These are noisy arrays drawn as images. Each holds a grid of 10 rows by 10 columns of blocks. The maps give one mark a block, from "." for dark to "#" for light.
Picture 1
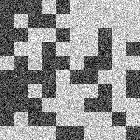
. . . # . # # # # #
. # . . # # # # # #
. . # # . # # . # #
. # # . # # # . # .
# . # . . # . . # #
. . . . # . . # # .
. . # . # # # . # .
. . . # # # . . # #
. # . . # # # # . #
# # # # . . # # # .
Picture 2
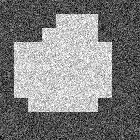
. . . . . . . . . .
. . . . # # # . . .
. . . # # # # . . .
. # # # # # # # . .
. # # # # # # # . .
. # # # # # # # . .
. # # # # # # # . .
. . # # # # # . . .
. . . . . . . . . .
. . . . . . . . . .
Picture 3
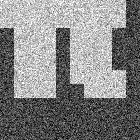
# # # # # # # # # .
# # # # # # # # # .
. # # # . # # # . .
. # # # . # # # . .
. # # # . # # # . .
. # # # . # # # # .
. # # # . . # # # .
. . . . . . . . . .
. . . . . . . . . .
. . . . . . . . . .
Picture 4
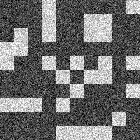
. . . # . . . . . #
. . . # . . # # . .
. # . # . . # # . .
# # . . . . . . . .
# . . # . # . # . #
. . . . # . # # . .
. . . . . # . . . #
# # # . # . . . . .
. . . . . . . . # .
. . . . # # # # . .
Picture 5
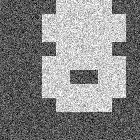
. . . . # # # # . .
. . . # # # # # # .
. . . # # # # # # .
. . . . # # # # . .
. . . # # # # # # .
. . . # # . . # # .
. . . # # # # # # .
. . . . # # # # . .
. . . . . . . . . .
. . . . . . . . . .
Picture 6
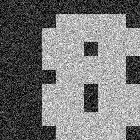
. . . . . . . . . .
. . . . # # # # # .
. . . # # # # # # #
. . . # # # . # # #
. . . # # # # # # .
. . . . # # # # # .
. . . # # # . # # #
. . . # # # . # # #
. . . # # # # # # #
. . . . # # # # # .
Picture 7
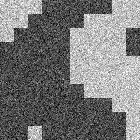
# # # . . . . . # #
# # . . . . # # # #
# . . . . # # # # .
. . . . . # # # # .
. . . . . # # # # #
. . . . . # # # # #
. . . . . . # # # #
. . . . . . . . # #
. . . . . . . . . #
. . # . . . . . . #
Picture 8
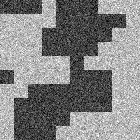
. . . # . . . # # #
# # # # . . . . . #
# # # . . . . . # #
# # # . . . . # # #
# # # # # . # # # #
. # # # # . . . # #
# # . . . . . . # #
# . . . . . . . # #
# . . . . # # # # #
# . . . # # # # # #
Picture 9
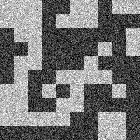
# # # . . # # . # #
# # # . # # # . . .
. # # . . . . . . #
. . # . . . . # . #
. # # . . . # . . .
. # . . # # # # . .
# # . # . # . . # .
# # . . # # . . . .
# # # # # . . # # .
. . . . . . . # # .
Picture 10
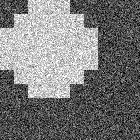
. . # # # . . . . .
. # # # # # . . . .
# # # # # # # . . .
# # # # # # # . . .
# # # # # # # . . .
. # # # # # . . . .
. . # # # . . . . .
. . . . . . . . . .
. . . . . . . . . .
. . . . . . . . . .
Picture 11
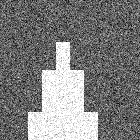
. . . . . . . . . .
. . . . . . . . . .
. . . . . . . . . .
. . . . # . . . . .
. . . . # . . . . .
. . . # # # . . . .
. . . # # # . . . .
. . . # # # . . . .
. . # # # # # . . .
. . # # # # # . . .
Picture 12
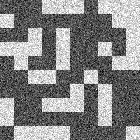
. . . # # # . # # #
# . . . . . . . # #
. . # . # . . . . #
# # # . # . . # . #
. # . . # . . . # #
. . # # . . # . . .
. . . . . # . # . .
# . . # # # . # . .
# . . . . . . # . .
. # # # # . . . . #
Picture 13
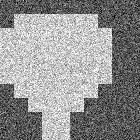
. . . . . . . . . .
. # # # # # # . . .
# # # # # # # # . .
# # # # # # # # . .
# # # # # # # # . .
# # # # # # # # . .
. # # # # # # . . .
. . # # # # . . . .
. . . # # . . . . .
. . . # # . . . . .
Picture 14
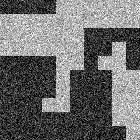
. . . . # # # # # #
# # # # # # # # # #
# # # # # # . . . .
# # # # # # . . # .
. . . . # # . # # .
. . . . # . . . # #
. . . . # . . . # #
. . . # # . . . # #
. . . . . . . . # #
. . . . . . . . . #
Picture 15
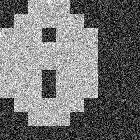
. . # # # . . . . .
. # # # # # . . . .
# # # . # # # . . .
# # # # # # # . . .
# # # # # # # . . .
# # # . # # # . . .
# # # . # # # . . .
. # # # # # . . . .
. . # # # . . . . .
. . . . . . . . . .
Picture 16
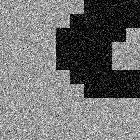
# # # # # # . . . .
# # # # # . . . . .
# # # # . . . . . #
# # # # . . . . # #
# # # # . . . . # #
# # # # # . . . . .
# # # # # # . . . .
# # # # # # # # # #
# # # # # # # # # #
# # # # # # # # # #
